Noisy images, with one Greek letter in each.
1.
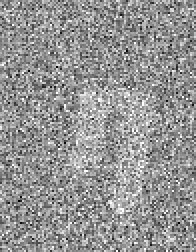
eta
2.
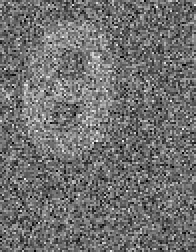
theta
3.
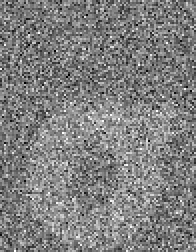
sigma
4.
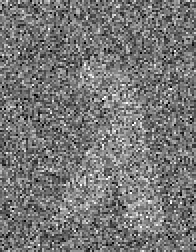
lambda
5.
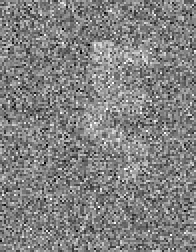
xi
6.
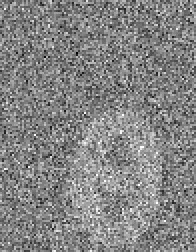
theta
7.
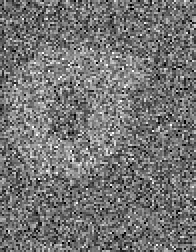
sigma
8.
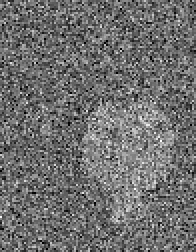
phi
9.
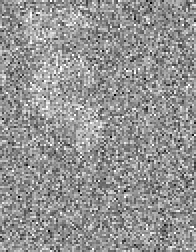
xi
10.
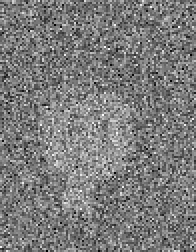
phi
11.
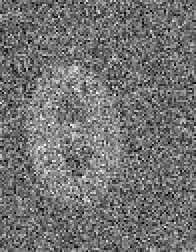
theta
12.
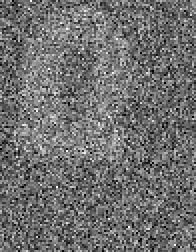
omega
